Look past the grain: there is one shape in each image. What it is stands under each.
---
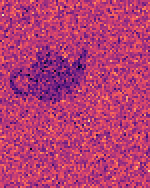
teapot
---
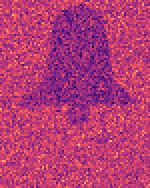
bell
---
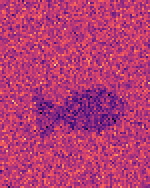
fish
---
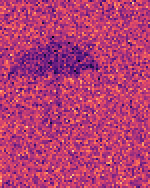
umbrella
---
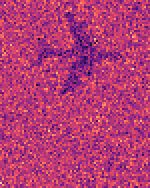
airplane
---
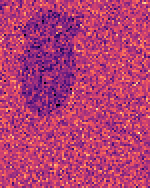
footprint
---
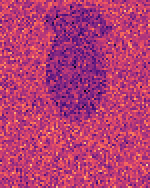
footprint
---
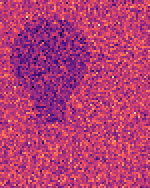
light bulb
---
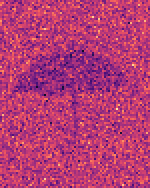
umbrella
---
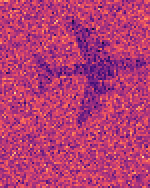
airplane
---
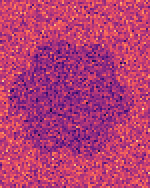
flower
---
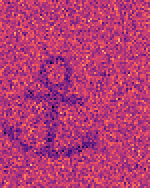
anchor
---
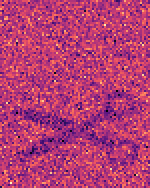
pair of scissors
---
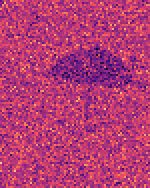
umbrella
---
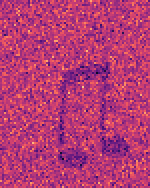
pair of musical notes
